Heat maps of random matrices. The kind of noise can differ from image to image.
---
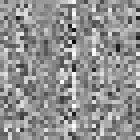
columns of uneven size
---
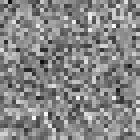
independent entries
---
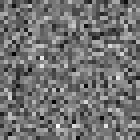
independent entries
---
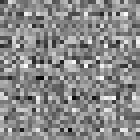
rows of uneven size
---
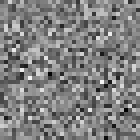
independent entries
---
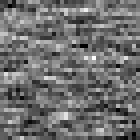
streaked along the rows
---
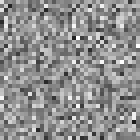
low rank plus noise
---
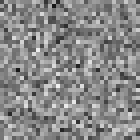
independent entries
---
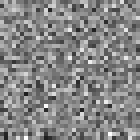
low rank plus noise
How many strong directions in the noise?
three or four
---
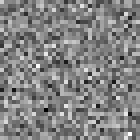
independent entries
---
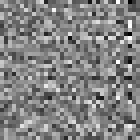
low rank plus noise
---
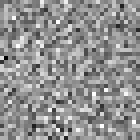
independent entries
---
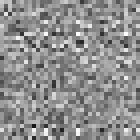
low rank plus noise
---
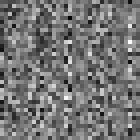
columns of uneven size
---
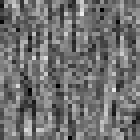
streaked along the columns
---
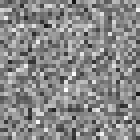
independent entries
